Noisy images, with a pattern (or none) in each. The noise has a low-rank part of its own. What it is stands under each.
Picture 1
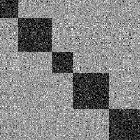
blocks along the diagonal
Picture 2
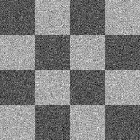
a checkerboard
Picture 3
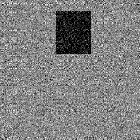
one block
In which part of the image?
top middle
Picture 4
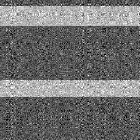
bands of rows
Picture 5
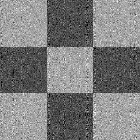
a checkerboard
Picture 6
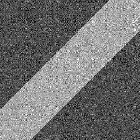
a diagonal band
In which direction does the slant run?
bottom left to top right
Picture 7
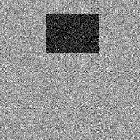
one block
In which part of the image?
top middle
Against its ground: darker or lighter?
darker
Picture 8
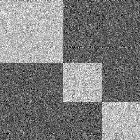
blocks along the diagonal
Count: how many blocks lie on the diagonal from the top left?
3
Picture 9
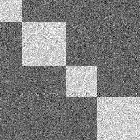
blocks along the diagonal
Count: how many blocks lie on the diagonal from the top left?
4
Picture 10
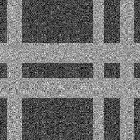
bands of rows crossing bands of columns
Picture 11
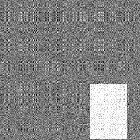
one block
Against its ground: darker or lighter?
lighter
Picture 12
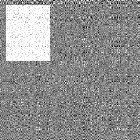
one block
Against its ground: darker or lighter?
lighter
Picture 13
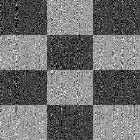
a checkerboard
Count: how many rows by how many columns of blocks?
4 by 3
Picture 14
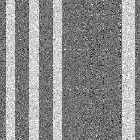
bands of columns
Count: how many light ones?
4
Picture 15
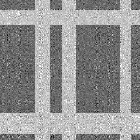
bands of rows crossing bands of columns
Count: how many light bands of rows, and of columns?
2 and 3
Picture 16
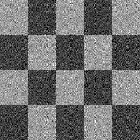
a checkerboard
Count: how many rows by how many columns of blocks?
4 by 5
